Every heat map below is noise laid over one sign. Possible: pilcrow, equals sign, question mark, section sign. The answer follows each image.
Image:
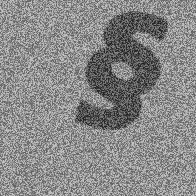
section sign
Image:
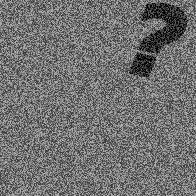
question mark
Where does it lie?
top right
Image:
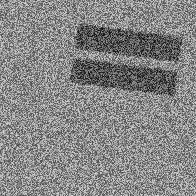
equals sign
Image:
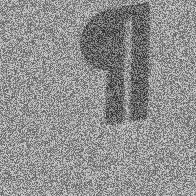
pilcrow
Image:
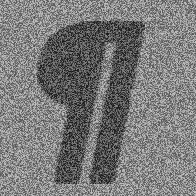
pilcrow
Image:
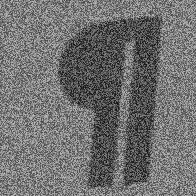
pilcrow
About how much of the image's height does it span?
nearly all
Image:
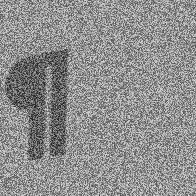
pilcrow
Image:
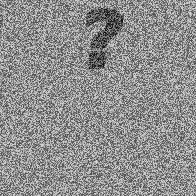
question mark
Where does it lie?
top middle
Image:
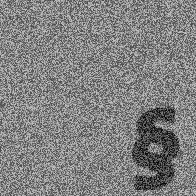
section sign
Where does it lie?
bottom right
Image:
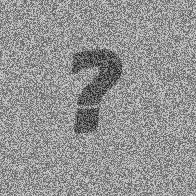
question mark
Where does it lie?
centre
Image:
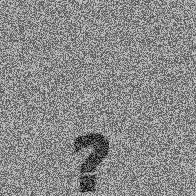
question mark
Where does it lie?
bottom middle
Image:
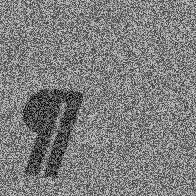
pilcrow
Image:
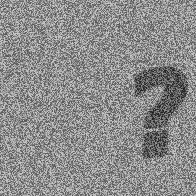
question mark
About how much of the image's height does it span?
half
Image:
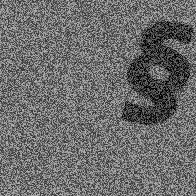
section sign
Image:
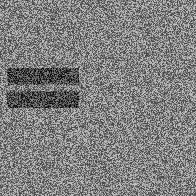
equals sign
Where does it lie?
middle left
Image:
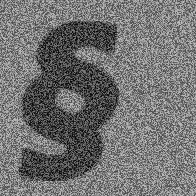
section sign
